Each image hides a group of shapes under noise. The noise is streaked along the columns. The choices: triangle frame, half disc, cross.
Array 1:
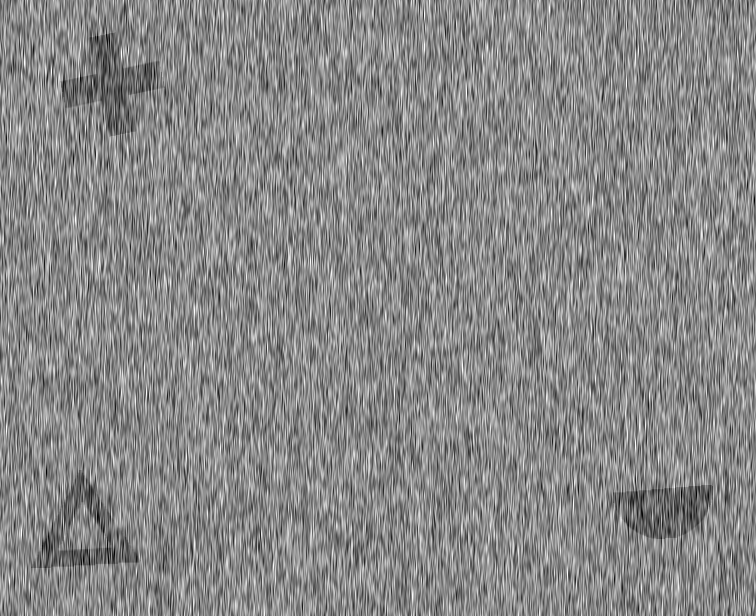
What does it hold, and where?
top left: cross; bottom left: triangle frame; bottom right: half disc
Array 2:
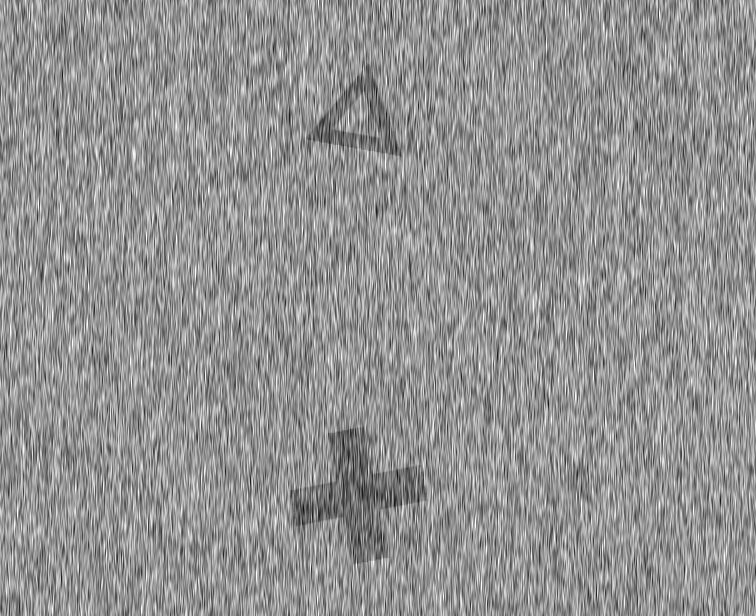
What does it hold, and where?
top middle: triangle frame; bottom middle: cross
